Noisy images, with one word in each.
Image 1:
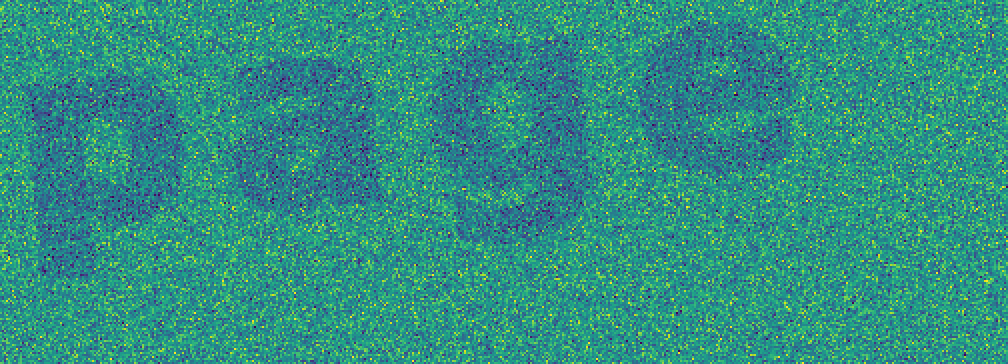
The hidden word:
page
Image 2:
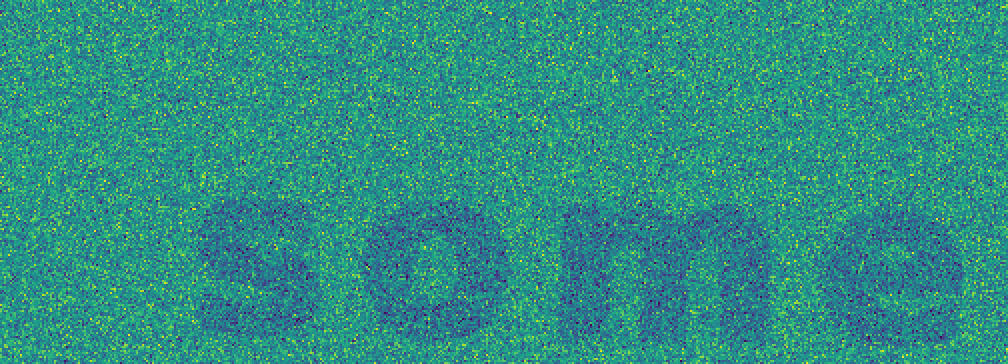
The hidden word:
some
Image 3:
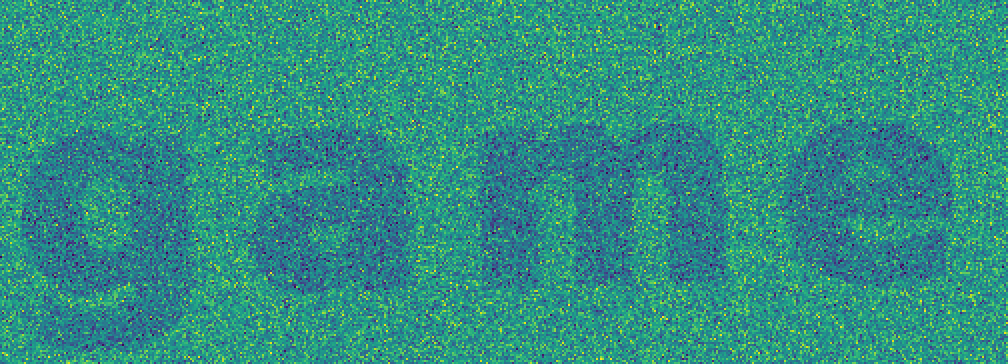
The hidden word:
game
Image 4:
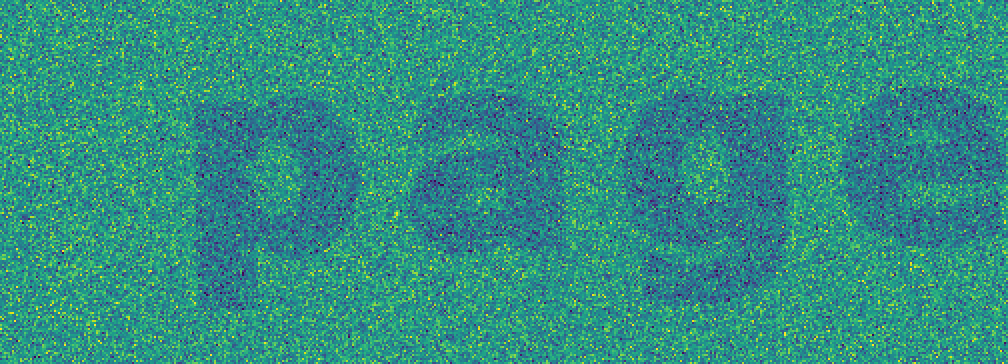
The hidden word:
page
